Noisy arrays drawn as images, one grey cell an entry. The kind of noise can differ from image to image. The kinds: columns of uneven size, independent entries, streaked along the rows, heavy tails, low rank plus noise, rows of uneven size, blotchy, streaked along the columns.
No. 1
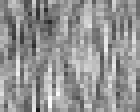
streaked along the columns
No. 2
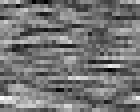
streaked along the rows
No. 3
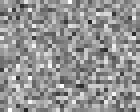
independent entries
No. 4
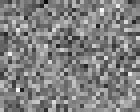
independent entries
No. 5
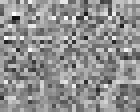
low rank plus noise
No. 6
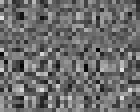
low rank plus noise
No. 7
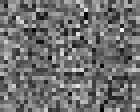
low rank plus noise
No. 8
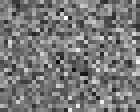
independent entries
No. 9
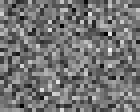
independent entries
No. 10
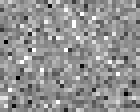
heavy tails
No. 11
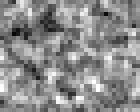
blotchy
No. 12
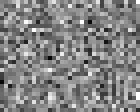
low rank plus noise
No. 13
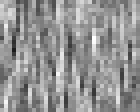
streaked along the columns
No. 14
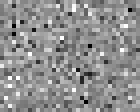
heavy tails
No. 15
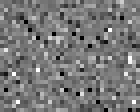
heavy tails
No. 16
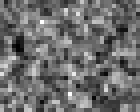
blotchy
